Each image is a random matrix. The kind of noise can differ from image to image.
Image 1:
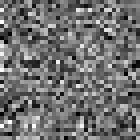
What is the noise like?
low rank plus noise
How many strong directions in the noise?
two
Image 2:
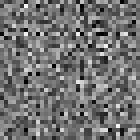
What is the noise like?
low rank plus noise
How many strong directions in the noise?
one
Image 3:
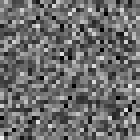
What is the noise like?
independent entries
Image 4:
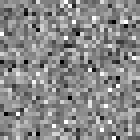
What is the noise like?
heavy tails
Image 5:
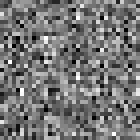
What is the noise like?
low rank plus noise
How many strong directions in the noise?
three or four
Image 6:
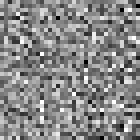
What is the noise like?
low rank plus noise
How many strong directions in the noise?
three or four
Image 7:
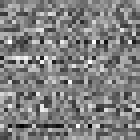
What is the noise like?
rows of uneven size
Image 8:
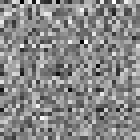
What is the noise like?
low rank plus noise
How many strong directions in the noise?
two
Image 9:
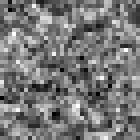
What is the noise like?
blotchy
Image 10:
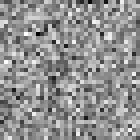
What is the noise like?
independent entries
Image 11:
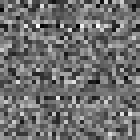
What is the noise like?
rows of uneven size
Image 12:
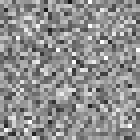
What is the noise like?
low rank plus noise
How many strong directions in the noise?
five to eight
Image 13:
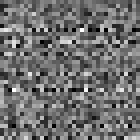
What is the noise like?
rows of uneven size
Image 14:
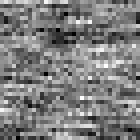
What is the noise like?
streaked along the rows
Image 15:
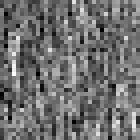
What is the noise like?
streaked along the columns
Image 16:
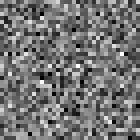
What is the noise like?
independent entries
